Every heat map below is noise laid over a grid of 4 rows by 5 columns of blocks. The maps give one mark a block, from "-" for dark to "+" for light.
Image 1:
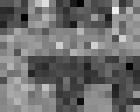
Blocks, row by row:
- + - - +
+ + + + +
+ - - - -
+ + - + -
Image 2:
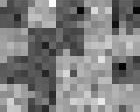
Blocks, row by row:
- + - + -
+ - - + +
- - + + -
+ - + + +
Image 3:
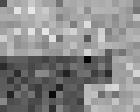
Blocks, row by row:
+ + + + +
+ + + + +
- - - - +
- - - + +
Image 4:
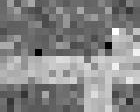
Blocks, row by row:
- - - - -
- - - - +
+ + + + +
- - - + -
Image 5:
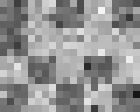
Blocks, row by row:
- + - + -
- + + + +
+ - + - +
- + - + -
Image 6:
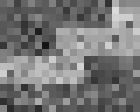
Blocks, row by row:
- - - - +
- - + + +
+ + + - -
- - - - -
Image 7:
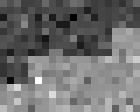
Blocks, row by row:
- - - - -
- - - - +
- + + + +
+ + + + +
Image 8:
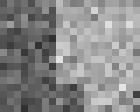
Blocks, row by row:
- - + + +
- - + + +
- - + + +
- - - + +
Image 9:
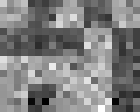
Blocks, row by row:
+ - + - +
- - - + -
+ + + + -
+ - + + -
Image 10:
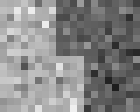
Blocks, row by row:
+ + - - -
+ + - - -
+ + + - -
+ + + - -
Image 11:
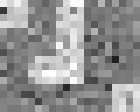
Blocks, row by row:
+ - + - -
- - + - -
- + + - -
- - - - +
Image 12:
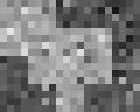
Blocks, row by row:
+ + - - -
+ + + + -
- + + + -
- - + - -
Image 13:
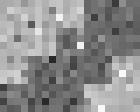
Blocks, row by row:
+ + + - -
+ + - - -
+ - - - +
- - - + +
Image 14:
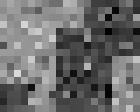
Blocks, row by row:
+ + + - -
+ + - - -
+ + - - +
- + - - +
